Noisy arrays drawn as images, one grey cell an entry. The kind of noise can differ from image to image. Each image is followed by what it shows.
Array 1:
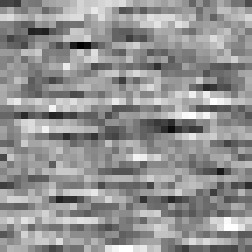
streaked along the rows
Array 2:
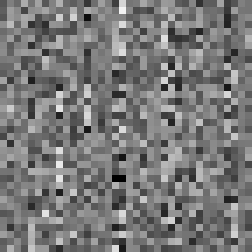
columns of uneven size
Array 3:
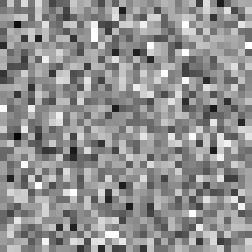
independent entries
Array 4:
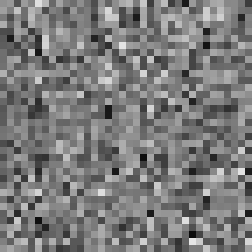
low rank plus noise
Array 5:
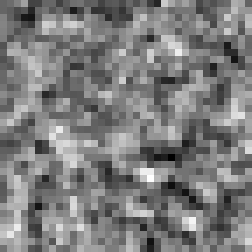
blotchy
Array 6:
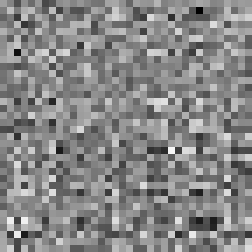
low rank plus noise
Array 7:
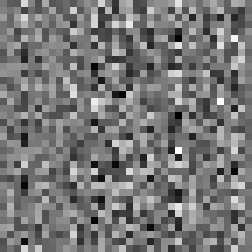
columns of uneven size
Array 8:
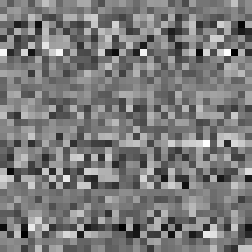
rows of uneven size
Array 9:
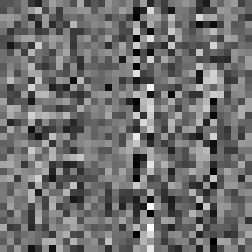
columns of uneven size
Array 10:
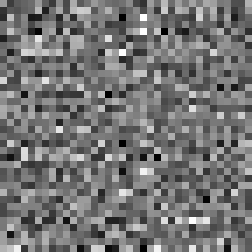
low rank plus noise
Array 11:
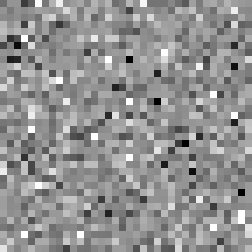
heavy tails
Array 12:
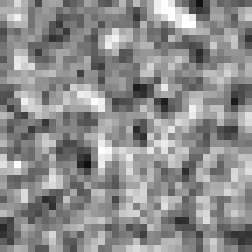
blotchy
